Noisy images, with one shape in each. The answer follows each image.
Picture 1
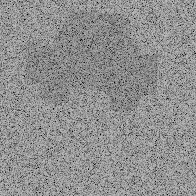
car
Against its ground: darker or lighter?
darker
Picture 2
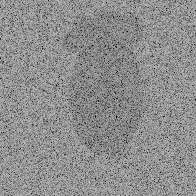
footprint
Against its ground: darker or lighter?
darker
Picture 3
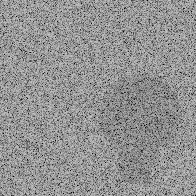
light bulb
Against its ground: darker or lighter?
darker
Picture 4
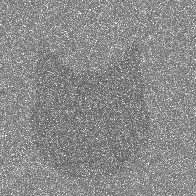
cat's head
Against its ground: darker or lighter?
darker
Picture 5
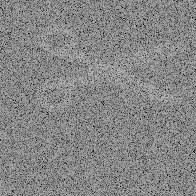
pair of scissors
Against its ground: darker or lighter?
lighter
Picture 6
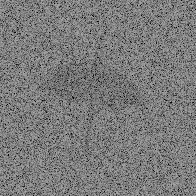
umbrella
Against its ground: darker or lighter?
darker
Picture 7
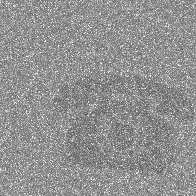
telephone
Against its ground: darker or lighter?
darker
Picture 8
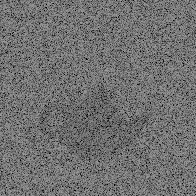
teapot
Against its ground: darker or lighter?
darker
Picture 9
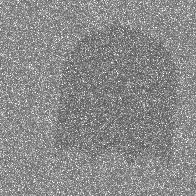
ghost
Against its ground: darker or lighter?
darker
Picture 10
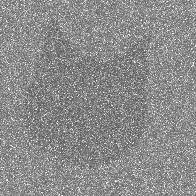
cat's head
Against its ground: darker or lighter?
darker
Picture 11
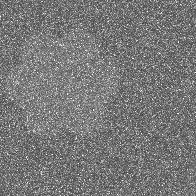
flower
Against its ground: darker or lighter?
lighter
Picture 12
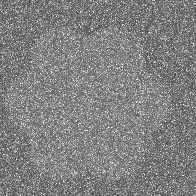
flower
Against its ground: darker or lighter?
lighter
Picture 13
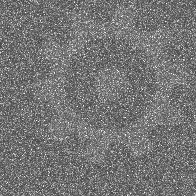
gear
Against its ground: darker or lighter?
lighter
